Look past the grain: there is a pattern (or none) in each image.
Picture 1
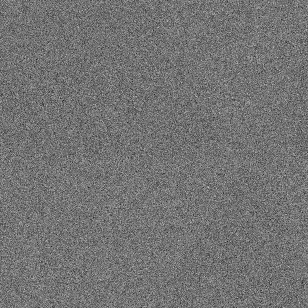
spokes from one point
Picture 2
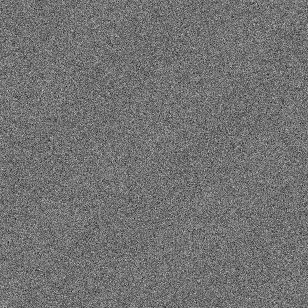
diagonal stripes
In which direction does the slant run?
bottom left to top right
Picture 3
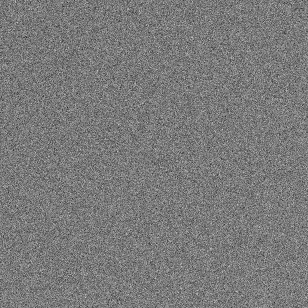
a smooth slope
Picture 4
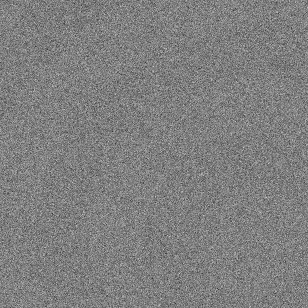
rings round one point
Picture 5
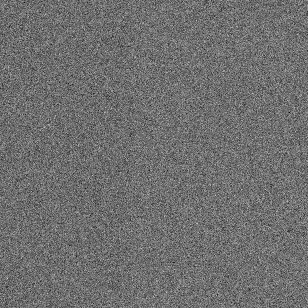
a sharp edge
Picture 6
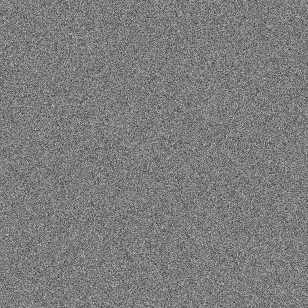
only noise
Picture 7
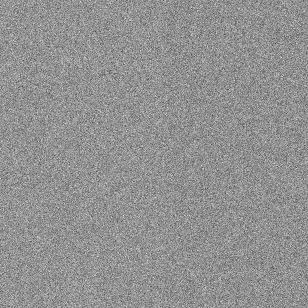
a sharp edge
